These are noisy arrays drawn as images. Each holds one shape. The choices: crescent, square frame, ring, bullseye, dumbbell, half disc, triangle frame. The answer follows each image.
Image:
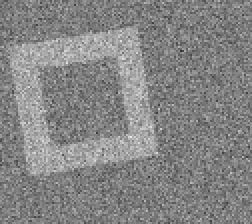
square frame
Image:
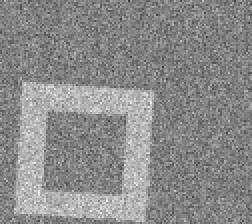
square frame
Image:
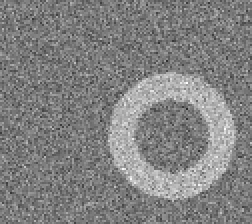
ring
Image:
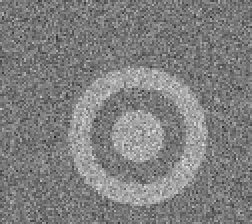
bullseye
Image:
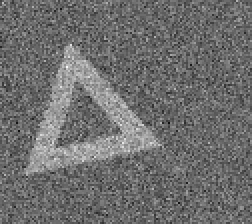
triangle frame
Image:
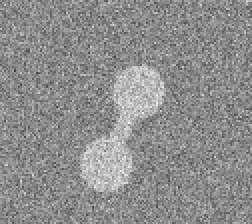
dumbbell
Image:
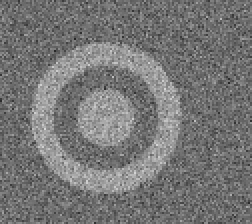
bullseye
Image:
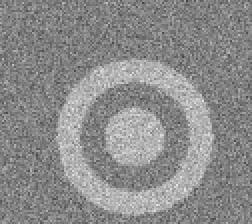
bullseye
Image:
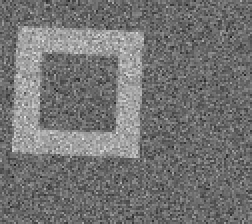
square frame
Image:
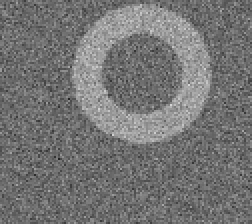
ring
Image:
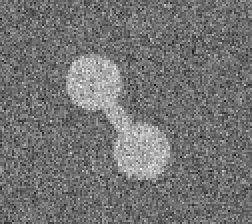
dumbbell
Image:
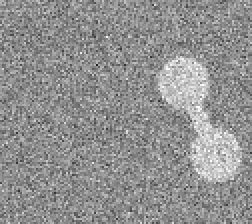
dumbbell
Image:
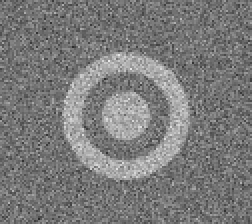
bullseye
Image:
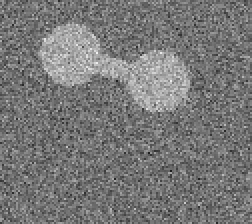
dumbbell
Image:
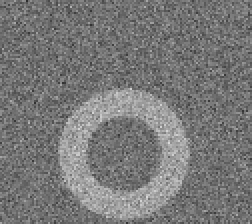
ring
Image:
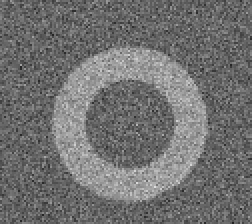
ring
